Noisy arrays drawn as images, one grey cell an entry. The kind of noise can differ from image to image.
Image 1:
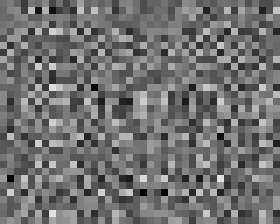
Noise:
low rank plus noise
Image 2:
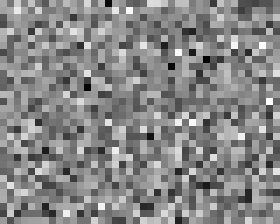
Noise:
independent entries
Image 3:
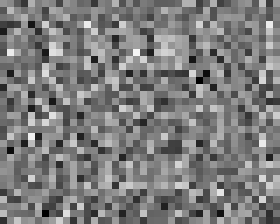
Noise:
low rank plus noise
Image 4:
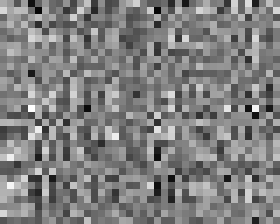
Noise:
low rank plus noise
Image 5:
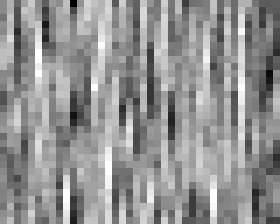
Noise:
streaked along the columns
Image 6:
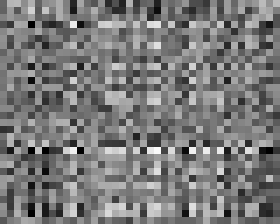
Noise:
low rank plus noise
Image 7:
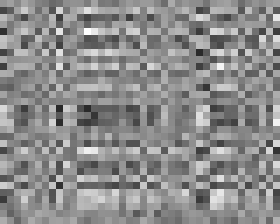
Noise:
low rank plus noise
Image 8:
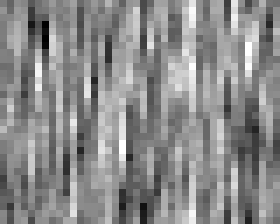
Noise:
streaked along the columns
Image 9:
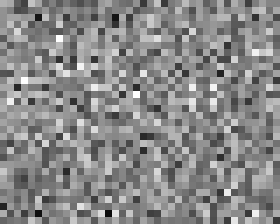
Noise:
low rank plus noise
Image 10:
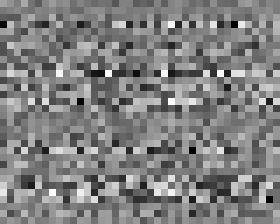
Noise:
rows of uneven size
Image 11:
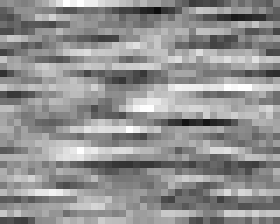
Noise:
streaked along the rows
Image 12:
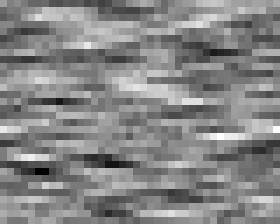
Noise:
streaked along the rows
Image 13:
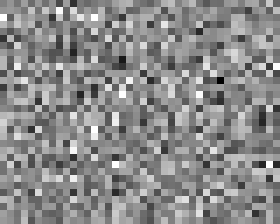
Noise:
low rank plus noise
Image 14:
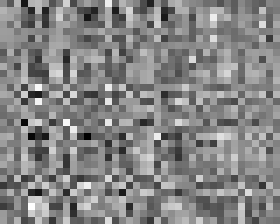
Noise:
low rank plus noise
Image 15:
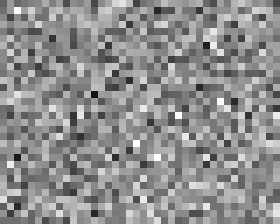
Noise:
independent entries
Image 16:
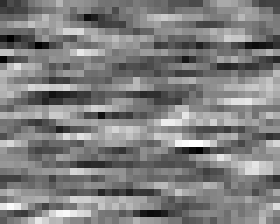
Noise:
streaked along the rows
